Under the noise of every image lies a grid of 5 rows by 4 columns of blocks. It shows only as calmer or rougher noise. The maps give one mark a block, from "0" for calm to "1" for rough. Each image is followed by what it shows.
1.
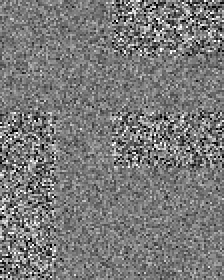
0 0 1 1
0 0 0 0
1 0 1 1
1 0 0 0
1 0 0 0
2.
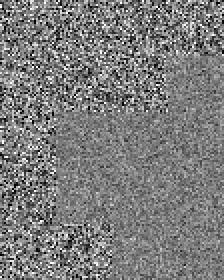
1 1 1 1
1 1 1 0
1 0 0 0
1 0 0 0
1 1 0 0
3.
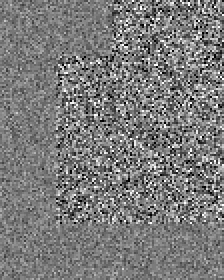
0 0 1 1
0 1 1 1
0 1 1 1
0 1 1 1
0 0 0 0
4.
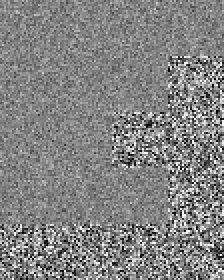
0 0 0 0
0 0 0 1
0 0 1 1
0 0 0 1
1 1 1 1
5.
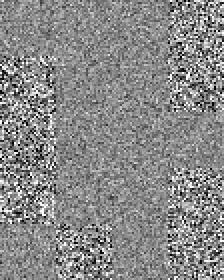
0 0 0 1
1 0 0 1
1 0 0 0
1 0 0 1
0 1 0 1
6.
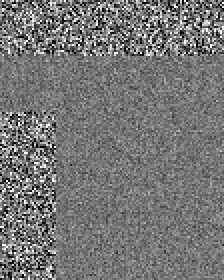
1 1 1 1
0 0 0 0
1 0 0 0
1 0 0 0
1 0 0 0
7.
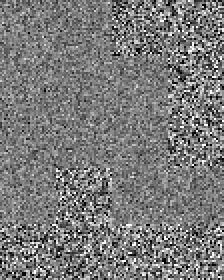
0 0 1 1
0 0 0 1
0 0 0 1
0 1 0 0
1 1 1 1
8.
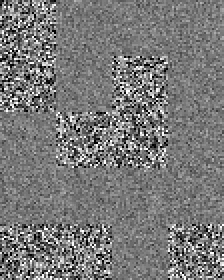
1 0 0 0
1 0 1 0
0 1 1 0
0 0 0 0
1 1 0 1
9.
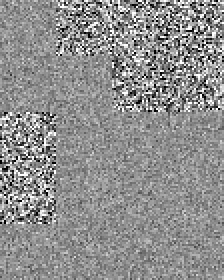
0 1 1 1
0 0 1 1
1 0 0 0
1 0 0 0
0 0 0 0
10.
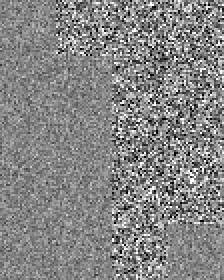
0 1 1 1
0 0 1 1
0 0 1 1
0 0 1 1
0 0 1 0
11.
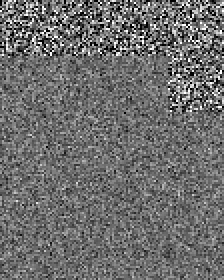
1 1 1 1
0 0 0 1
0 0 0 0
0 0 0 0
0 0 0 0
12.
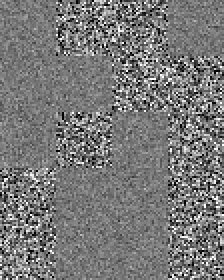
0 1 1 0
0 0 1 1
0 1 0 1
1 0 0 1
1 0 0 1
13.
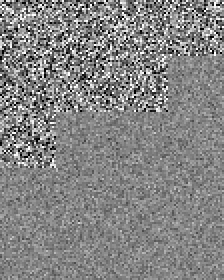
1 1 1 1
1 1 1 0
1 0 0 0
0 0 0 0
0 0 0 0
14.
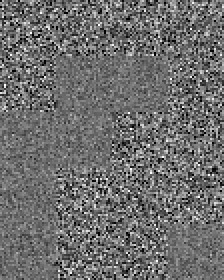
1 1 1 1
1 0 0 1
0 0 1 1
0 1 1 1
0 1 1 0
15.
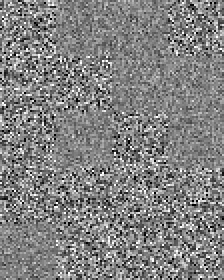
1 0 0 1
1 1 0 0
1 0 1 0
1 1 1 1
0 1 1 1
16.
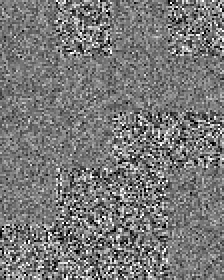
0 1 0 1
0 0 0 0
0 0 1 1
0 1 1 0
1 1 1 0
